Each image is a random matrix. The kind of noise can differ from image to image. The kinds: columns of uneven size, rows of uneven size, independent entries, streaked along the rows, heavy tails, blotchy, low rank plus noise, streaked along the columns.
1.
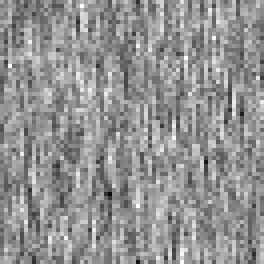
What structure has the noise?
streaked along the columns
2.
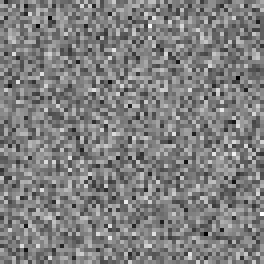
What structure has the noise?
independent entries
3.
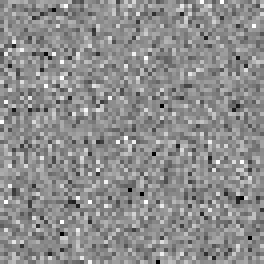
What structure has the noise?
heavy tails
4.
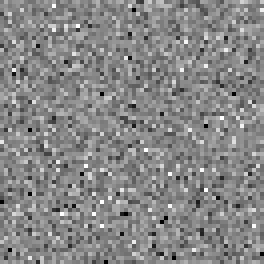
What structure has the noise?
heavy tails
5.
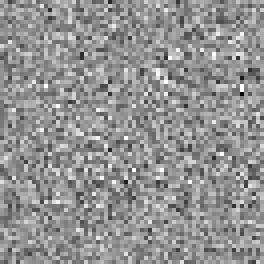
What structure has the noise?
low rank plus noise
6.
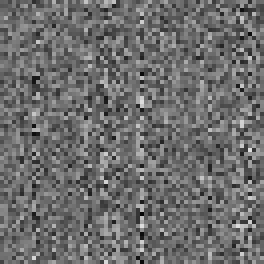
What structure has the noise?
columns of uneven size
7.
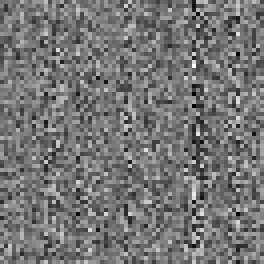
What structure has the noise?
columns of uneven size
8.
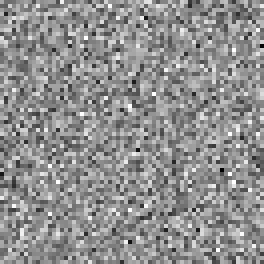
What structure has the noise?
independent entries
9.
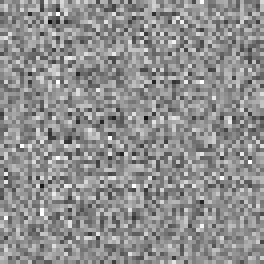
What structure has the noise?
low rank plus noise
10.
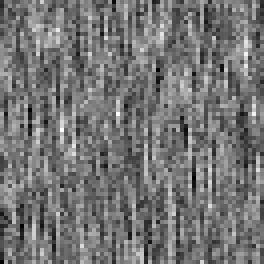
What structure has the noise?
streaked along the columns
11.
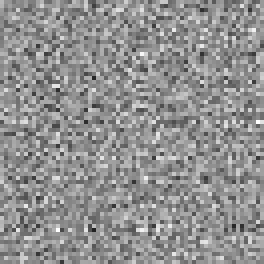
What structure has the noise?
low rank plus noise
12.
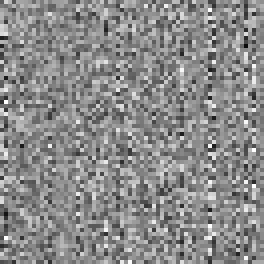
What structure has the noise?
columns of uneven size
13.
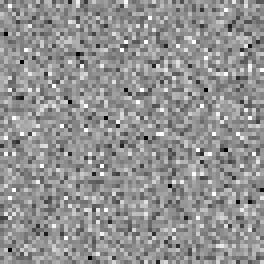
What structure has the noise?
heavy tails
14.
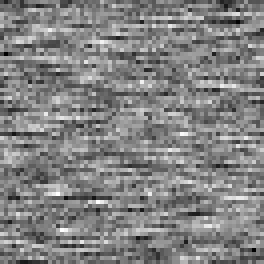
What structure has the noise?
streaked along the rows
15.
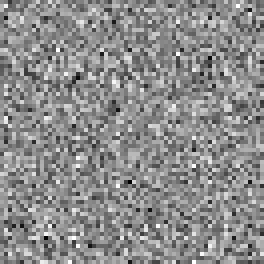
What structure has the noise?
low rank plus noise
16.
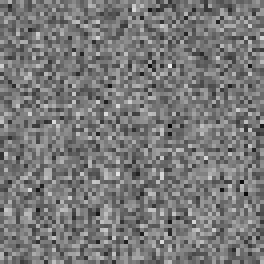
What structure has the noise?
low rank plus noise
